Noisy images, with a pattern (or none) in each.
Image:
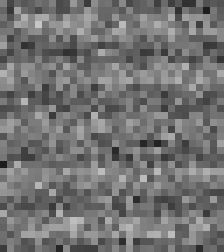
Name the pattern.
horizontal stripes
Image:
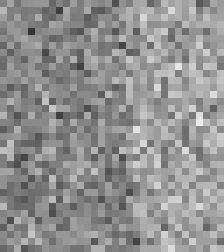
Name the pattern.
a sharp edge
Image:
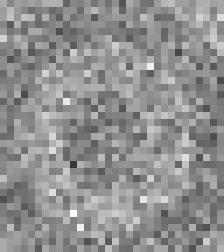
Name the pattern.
rings round one point
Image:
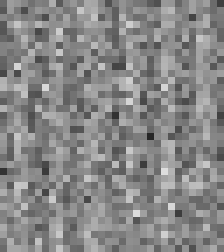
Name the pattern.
vertical stripes
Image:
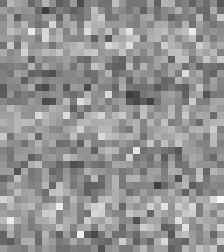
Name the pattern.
horizontal stripes
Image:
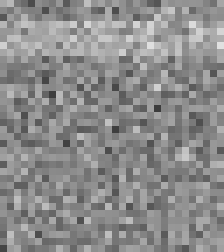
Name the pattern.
one horizontal stripe
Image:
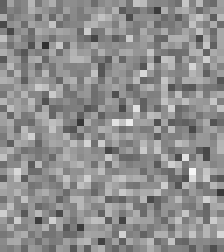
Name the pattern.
only noise
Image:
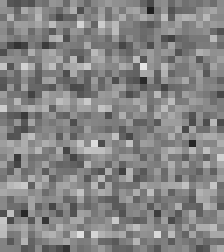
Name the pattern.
horizontal stripes
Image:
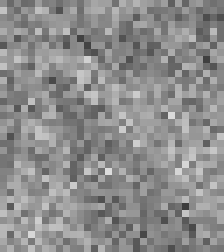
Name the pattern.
spokes from one point
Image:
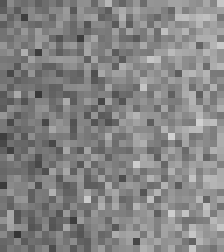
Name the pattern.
a smooth slope
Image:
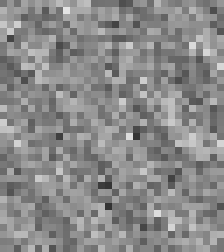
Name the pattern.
diagonal stripes
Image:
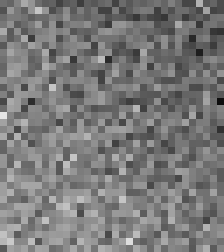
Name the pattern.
a smooth slope
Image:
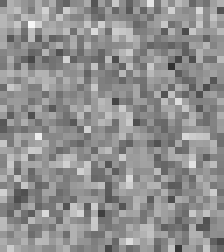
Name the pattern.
rings round one point
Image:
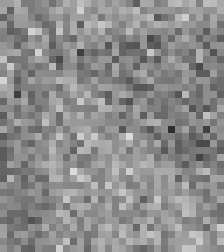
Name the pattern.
spokes from one point
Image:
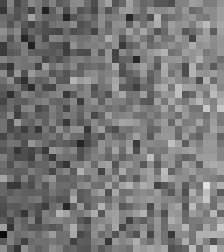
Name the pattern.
a smooth slope
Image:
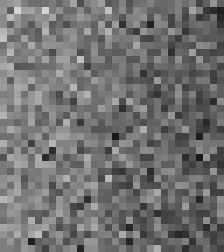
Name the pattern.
a smooth slope
